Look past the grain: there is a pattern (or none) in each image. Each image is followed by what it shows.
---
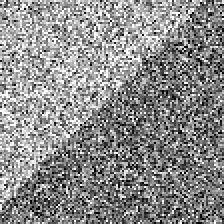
a sharp edge
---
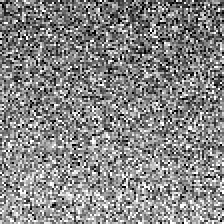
a smooth slope
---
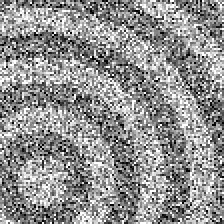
rings round one point
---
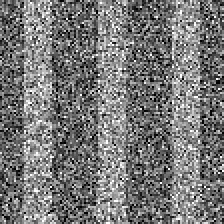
vertical stripes
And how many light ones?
3
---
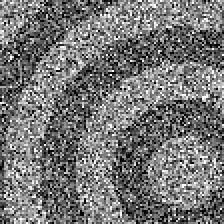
rings round one point
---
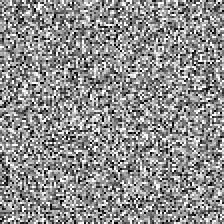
only noise
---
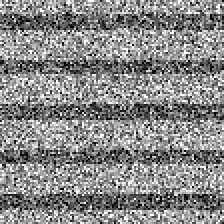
horizontal stripes
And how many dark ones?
5
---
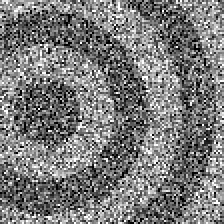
rings round one point
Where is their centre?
middle left
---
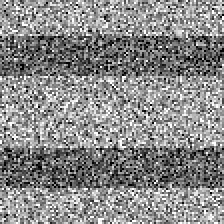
horizontal stripes
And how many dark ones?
2
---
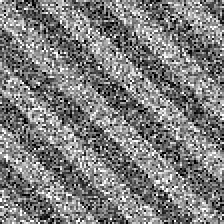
diagonal stripes
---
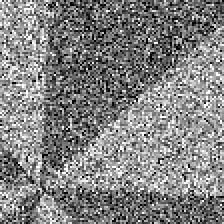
spokes from one point
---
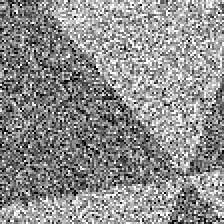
spokes from one point
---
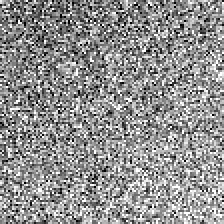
a smooth slope
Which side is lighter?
bottom right
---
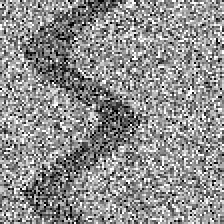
a wavy band
